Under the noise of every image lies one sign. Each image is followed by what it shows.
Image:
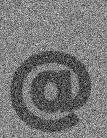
at sign
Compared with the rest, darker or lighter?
darker
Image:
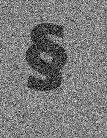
section sign
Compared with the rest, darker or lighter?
darker
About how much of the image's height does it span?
half
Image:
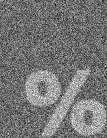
percent sign
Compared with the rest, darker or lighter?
lighter
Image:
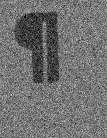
pilcrow
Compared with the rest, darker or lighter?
darker
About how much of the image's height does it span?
half
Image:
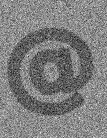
at sign
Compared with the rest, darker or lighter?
darker
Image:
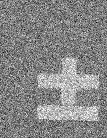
plus-minus sign
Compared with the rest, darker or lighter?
lighter
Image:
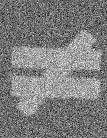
not-equal sign
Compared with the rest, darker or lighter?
lighter
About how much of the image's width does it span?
nearly all
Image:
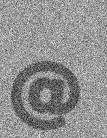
at sign
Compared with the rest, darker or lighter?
darker
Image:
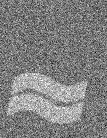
approximately sign
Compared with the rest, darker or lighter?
lighter
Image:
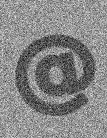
at sign
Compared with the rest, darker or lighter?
darker
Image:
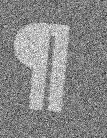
pilcrow
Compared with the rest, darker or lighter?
lighter
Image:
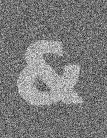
ampersand
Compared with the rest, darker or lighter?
lighter
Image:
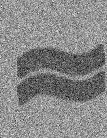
approximately sign
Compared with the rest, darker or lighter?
darker
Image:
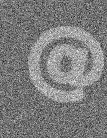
at sign
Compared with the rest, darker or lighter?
lighter
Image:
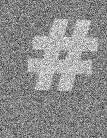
hash sign
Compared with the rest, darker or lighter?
lighter
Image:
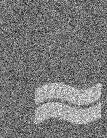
approximately sign
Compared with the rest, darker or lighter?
lighter
